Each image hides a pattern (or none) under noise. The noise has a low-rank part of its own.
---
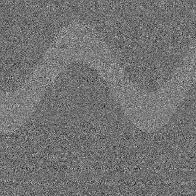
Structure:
a wavy band
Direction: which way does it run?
left to right
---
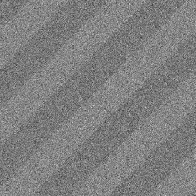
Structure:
diagonal stripes
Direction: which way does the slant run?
bottom left to top right
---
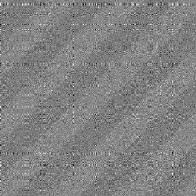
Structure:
diagonal stripes
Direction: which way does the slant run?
bottom left to top right
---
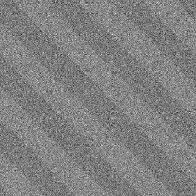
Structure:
diagonal stripes
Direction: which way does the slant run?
top left to bottom right
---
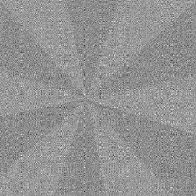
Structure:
spokes from one point
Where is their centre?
centre
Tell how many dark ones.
6
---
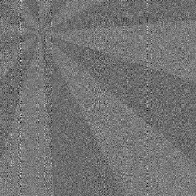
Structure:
spokes from one point
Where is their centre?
top left
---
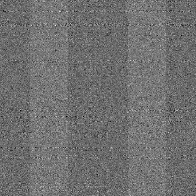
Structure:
vertical stripes
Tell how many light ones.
2
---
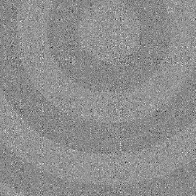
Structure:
rings round one point
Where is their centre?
top middle
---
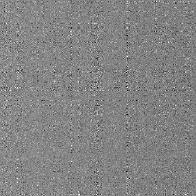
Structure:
a smooth slope
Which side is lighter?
left
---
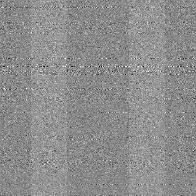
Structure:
vertical stripes
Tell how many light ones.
2
